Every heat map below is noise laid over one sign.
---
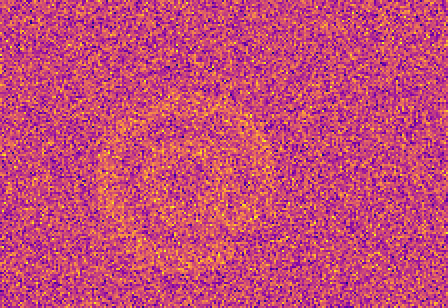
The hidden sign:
at sign
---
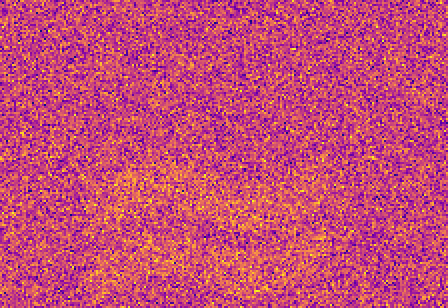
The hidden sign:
approximately sign
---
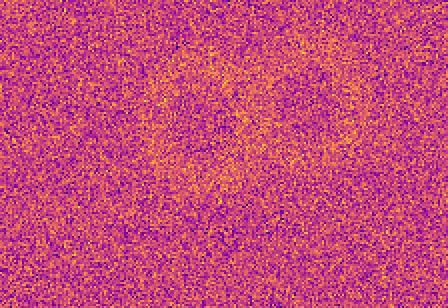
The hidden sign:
infinity sign
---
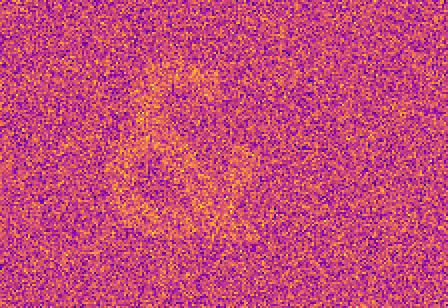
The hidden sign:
ampersand
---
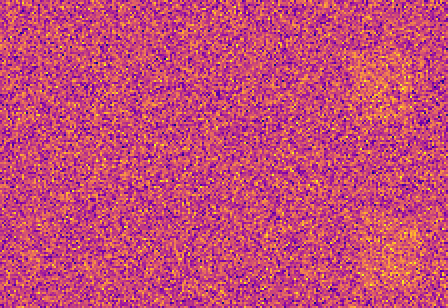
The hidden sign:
colon
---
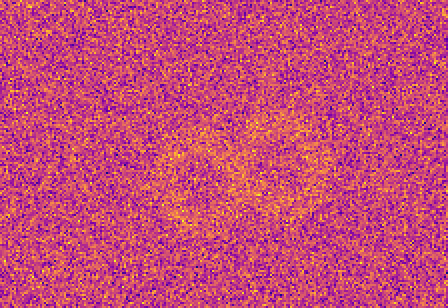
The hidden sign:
infinity sign
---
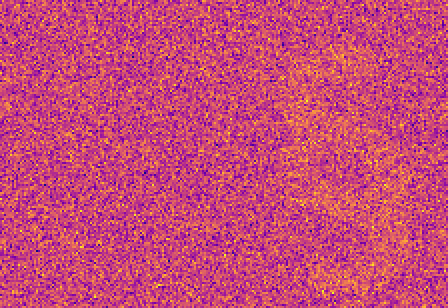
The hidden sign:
section sign
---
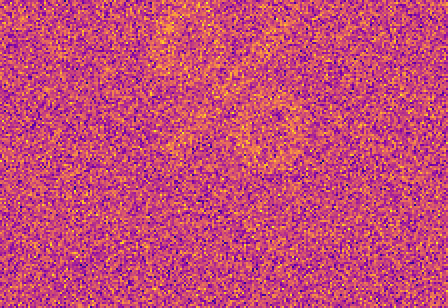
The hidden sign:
percent sign
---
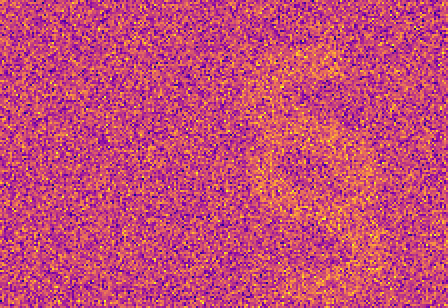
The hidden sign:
section sign
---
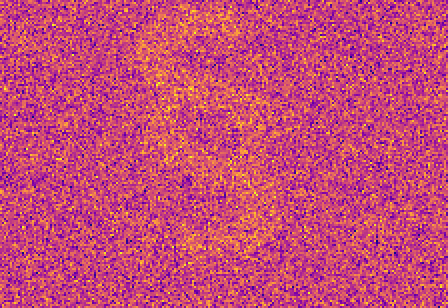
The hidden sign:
section sign
